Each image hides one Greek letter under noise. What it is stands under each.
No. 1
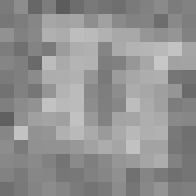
pi
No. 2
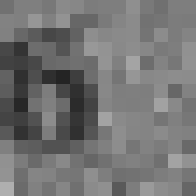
delta
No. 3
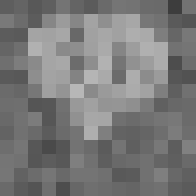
phi
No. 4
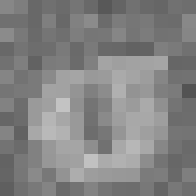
sigma
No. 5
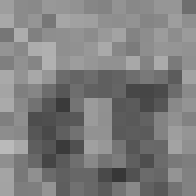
alpha
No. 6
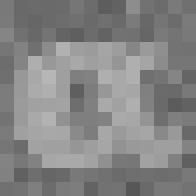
alpha
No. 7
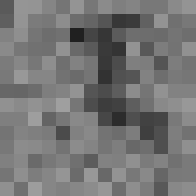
xi
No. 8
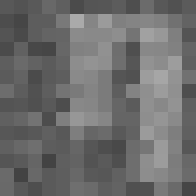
eta
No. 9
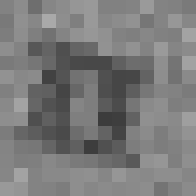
pi
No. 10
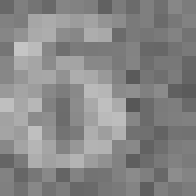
delta
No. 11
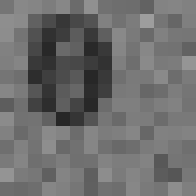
theta
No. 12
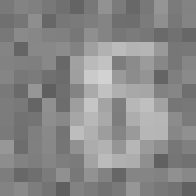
delta
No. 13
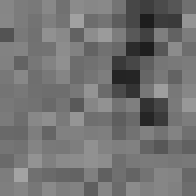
xi
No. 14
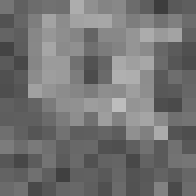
alpha
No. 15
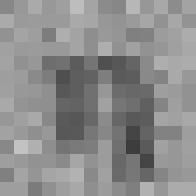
eta
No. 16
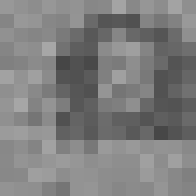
omega
